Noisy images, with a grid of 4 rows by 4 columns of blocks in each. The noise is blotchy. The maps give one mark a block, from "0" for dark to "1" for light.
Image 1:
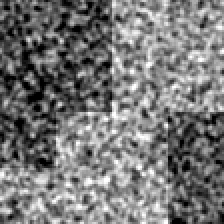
0 0 1 1
0 0 1 1
0 1 1 0
1 1 1 0
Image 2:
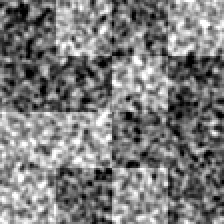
0 1 0 1
0 0 1 0
1 1 0 0
1 0 1 0
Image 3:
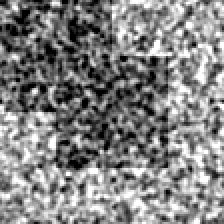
0 0 1 1
0 0 0 1
1 0 0 1
1 1 1 1
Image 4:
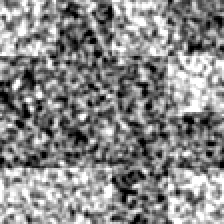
1 0 1 0
0 0 0 1
0 0 0 0
1 1 0 1
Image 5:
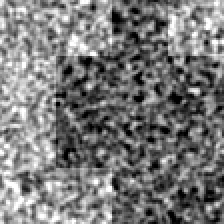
1 1 0 1
1 0 0 0
1 0 0 0
1 1 0 0
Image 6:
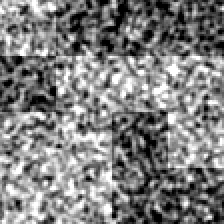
1 0 0 0
0 1 1 1
1 1 0 1
1 1 0 0
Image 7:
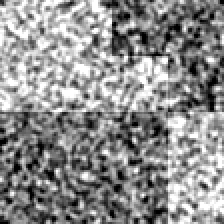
1 1 0 0
1 1 1 0
0 0 0 1
0 0 0 1
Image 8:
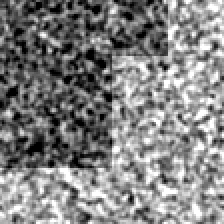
0 0 0 1
0 0 1 1
0 0 1 1
1 1 1 1
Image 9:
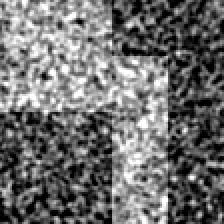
1 1 0 0
1 1 1 0
0 0 1 0
0 0 1 0
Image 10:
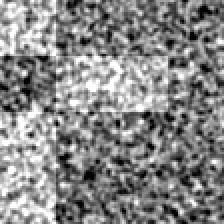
1 0 0 0
0 1 1 0
1 0 0 0
1 0 0 0
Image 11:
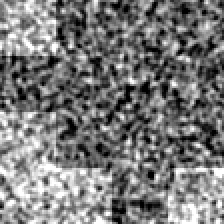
1 0 0 0
0 0 0 0
1 0 0 0
1 1 0 1
